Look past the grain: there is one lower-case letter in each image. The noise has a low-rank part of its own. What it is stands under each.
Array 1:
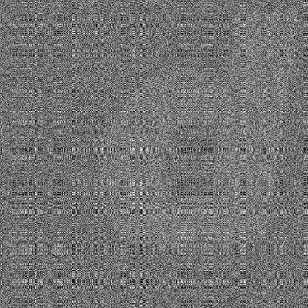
light d
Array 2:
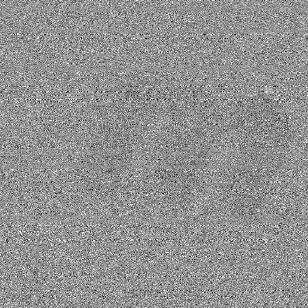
dark m
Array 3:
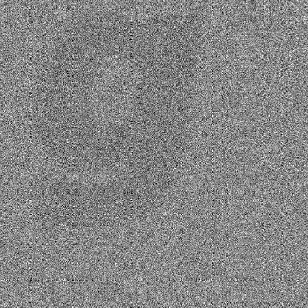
dark g
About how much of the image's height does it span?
two thirds
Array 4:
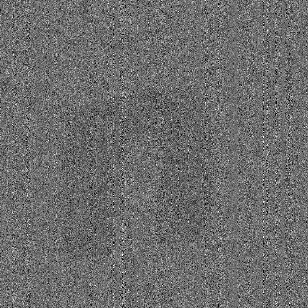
dark n
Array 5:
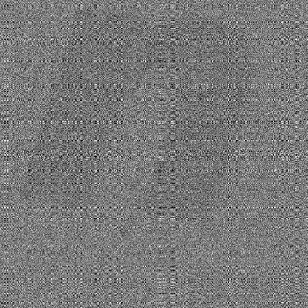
dark n
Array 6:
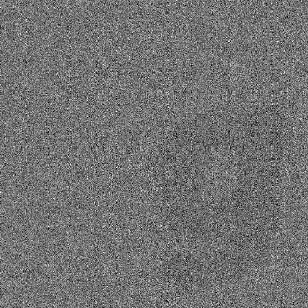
dark g
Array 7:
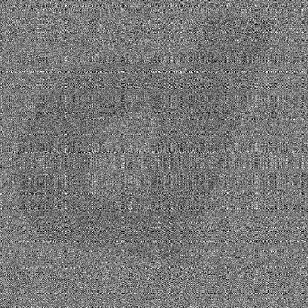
dark d
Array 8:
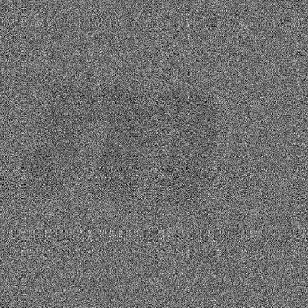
dark m
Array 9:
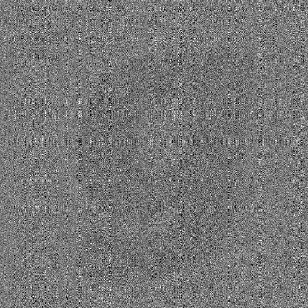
dark g
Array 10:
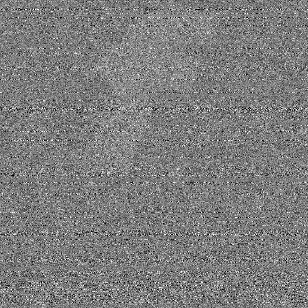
light f
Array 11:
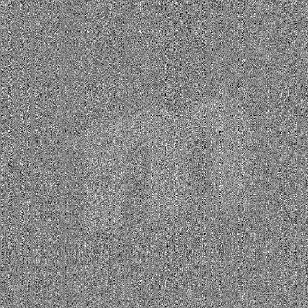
light m
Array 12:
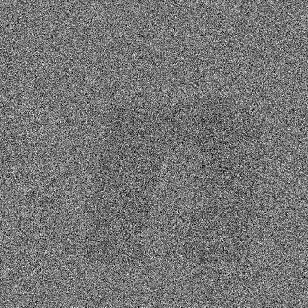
dark n
